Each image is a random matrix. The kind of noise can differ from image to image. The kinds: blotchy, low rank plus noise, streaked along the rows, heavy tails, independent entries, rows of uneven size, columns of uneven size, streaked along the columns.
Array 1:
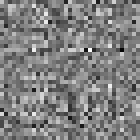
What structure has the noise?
low rank plus noise
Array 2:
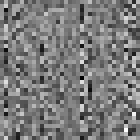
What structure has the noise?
columns of uneven size
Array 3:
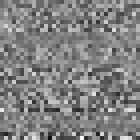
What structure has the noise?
rows of uneven size
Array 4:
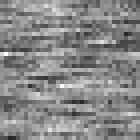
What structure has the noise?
streaked along the rows
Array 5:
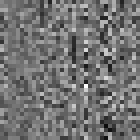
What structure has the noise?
columns of uneven size
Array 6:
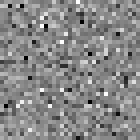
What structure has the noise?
heavy tails
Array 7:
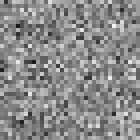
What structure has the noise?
low rank plus noise
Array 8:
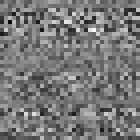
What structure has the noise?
rows of uneven size
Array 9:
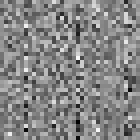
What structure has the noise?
columns of uneven size
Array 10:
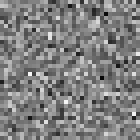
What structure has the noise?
independent entries
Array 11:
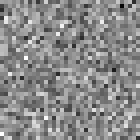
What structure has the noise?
independent entries
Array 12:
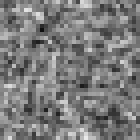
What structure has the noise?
blotchy
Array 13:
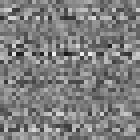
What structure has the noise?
rows of uneven size
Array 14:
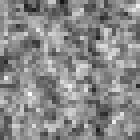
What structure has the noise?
blotchy
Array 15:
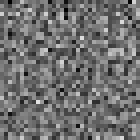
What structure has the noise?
low rank plus noise
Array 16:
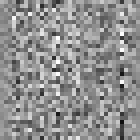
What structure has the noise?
columns of uneven size
